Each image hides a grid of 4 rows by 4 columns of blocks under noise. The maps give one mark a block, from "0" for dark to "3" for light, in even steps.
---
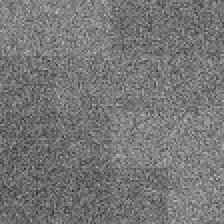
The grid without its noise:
3311
1222
0133
0013
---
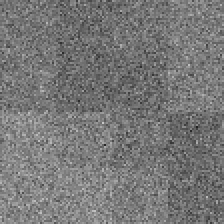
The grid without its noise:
1012
1002
3210
3320
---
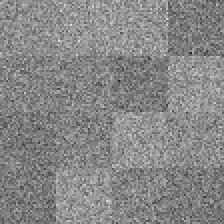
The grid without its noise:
2330
1103
0132
0310
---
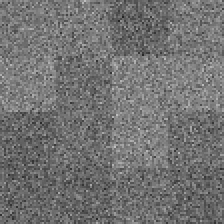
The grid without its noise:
2202
3133
0131
0010
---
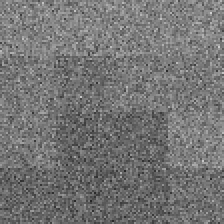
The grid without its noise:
3333
2122
2003
0001
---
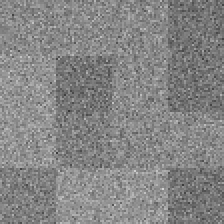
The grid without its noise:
2220
3020
3122
1330
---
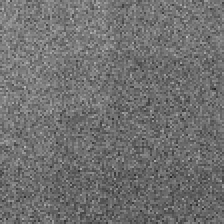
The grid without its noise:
3322
3211
2111
1000
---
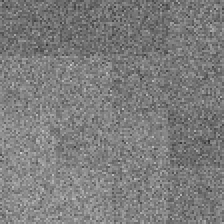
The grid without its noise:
0001
2211
3220
3321
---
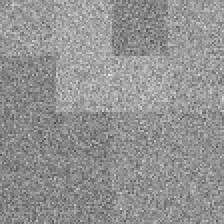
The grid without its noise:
2302
0332
0011
0011
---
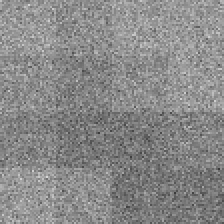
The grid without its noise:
3233
2123
1001
3200
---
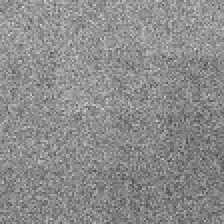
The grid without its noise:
3333
2321
2210
1100
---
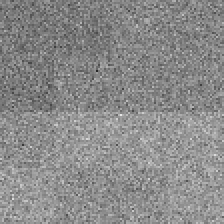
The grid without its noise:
0011
0111
2333
3223
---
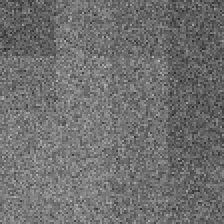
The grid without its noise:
0210
2320
3320
3321
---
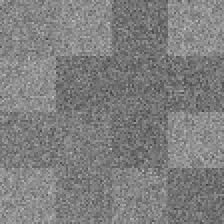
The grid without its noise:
2303
3000
1103
3120
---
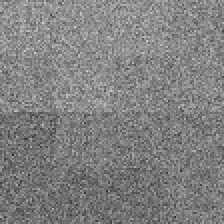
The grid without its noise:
3332
2322
0111
0001
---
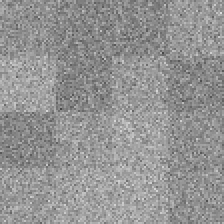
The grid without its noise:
1002
3020
0231
2331
